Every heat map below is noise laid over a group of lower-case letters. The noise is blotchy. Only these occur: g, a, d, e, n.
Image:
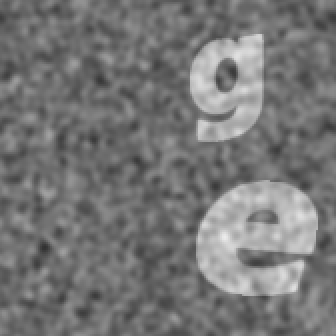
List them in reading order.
top right: light g; bottom right: light e
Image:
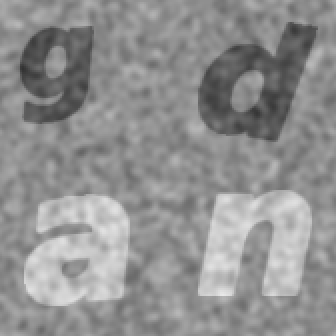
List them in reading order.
top left: dark g; top right: dark d; bottom left: light a; bottom right: light n
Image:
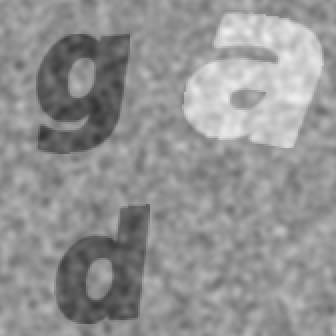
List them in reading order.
top left: dark g; top right: light a; bottom left: dark d
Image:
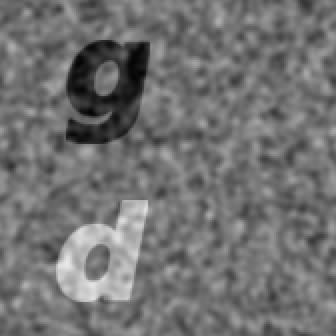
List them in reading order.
top left: dark g; bottom left: light d
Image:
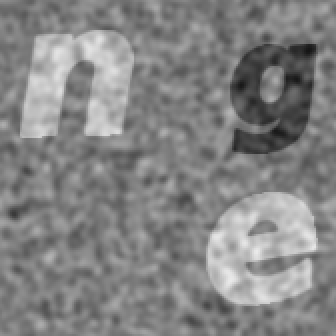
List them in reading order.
top left: light n; top right: dark g; bottom right: light e
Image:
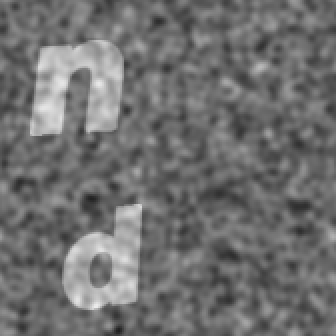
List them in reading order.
top left: light n; bottom left: light d
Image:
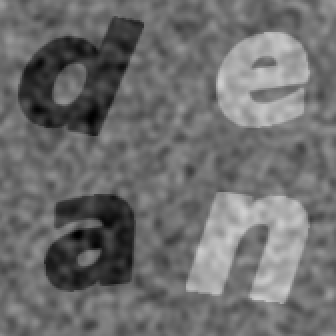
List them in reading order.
top left: dark d; top right: light e; bottom left: dark a; bottom right: light n
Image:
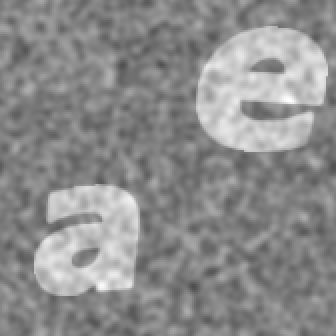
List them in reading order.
top right: light e; bottom left: light a
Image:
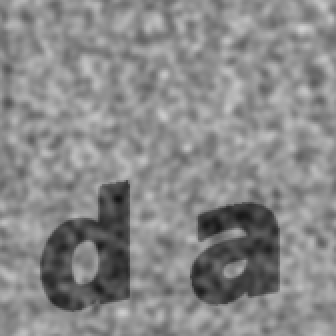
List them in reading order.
bottom left: dark d; bottom right: dark a
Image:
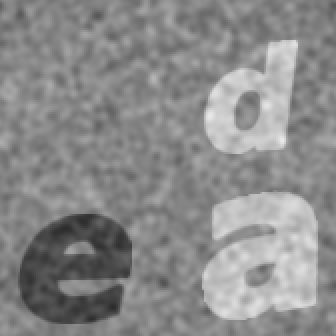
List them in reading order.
top right: light d; bottom left: dark e; bottom right: light a
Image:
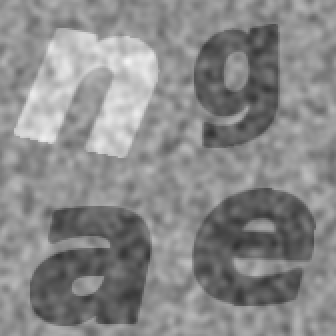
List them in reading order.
top left: light n; top right: dark g; bottom left: dark a; bottom right: dark e
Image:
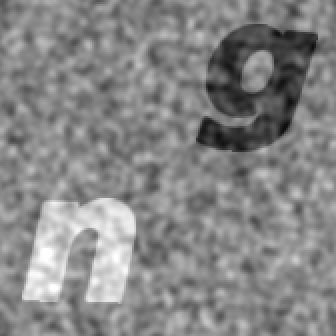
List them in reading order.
top right: dark g; bottom left: light n
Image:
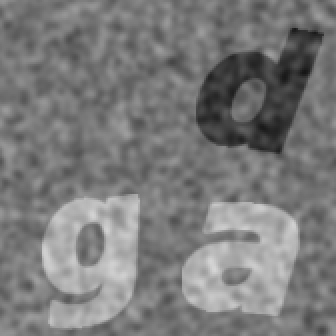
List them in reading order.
top right: dark d; bottom left: light g; bottom right: light a
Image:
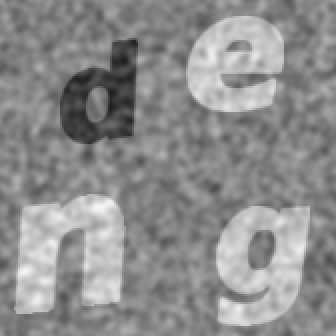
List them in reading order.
top left: dark d; top right: light e; bottom left: light n; bottom right: light g
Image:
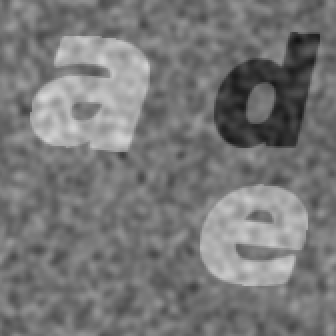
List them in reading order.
top left: light a; top right: dark d; bottom right: light e
